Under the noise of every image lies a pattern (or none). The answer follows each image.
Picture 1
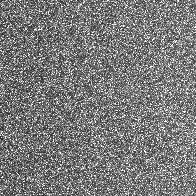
a smooth slope
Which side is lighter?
right
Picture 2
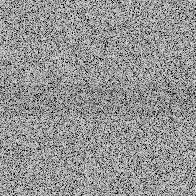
one horizontal stripe
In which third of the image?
middle
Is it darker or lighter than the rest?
darker
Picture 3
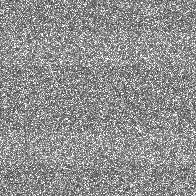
horizontal stripes
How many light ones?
2
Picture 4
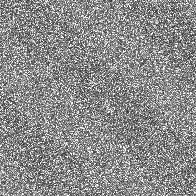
diagonal stripes
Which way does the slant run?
top left to bottom right
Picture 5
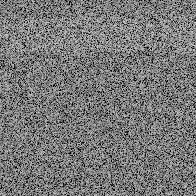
one horizontal stripe
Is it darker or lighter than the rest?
lighter
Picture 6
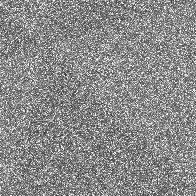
spokes from one point
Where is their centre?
top left
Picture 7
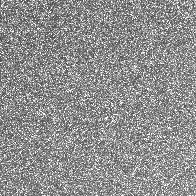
a smooth slope
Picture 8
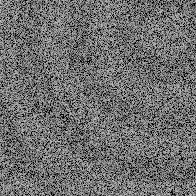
rings round one point
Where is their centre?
top right
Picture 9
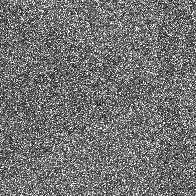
spokes from one point
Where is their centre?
middle right
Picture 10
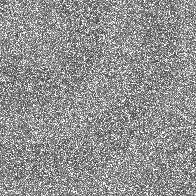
rings round one point
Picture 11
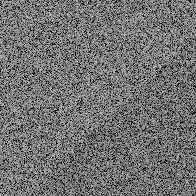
a sharp edge
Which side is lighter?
top left
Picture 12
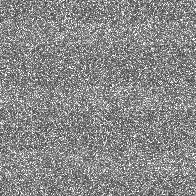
horizontal stripes
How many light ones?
3
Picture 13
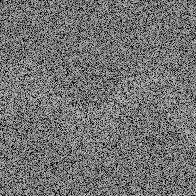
a wavy band
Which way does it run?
left to right
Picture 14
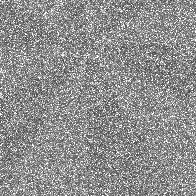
spokes from one point
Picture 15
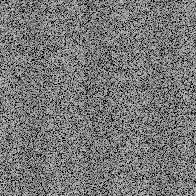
vertical stripes
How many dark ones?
3
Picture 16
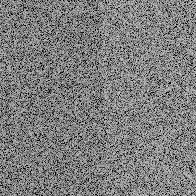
a sharp edge
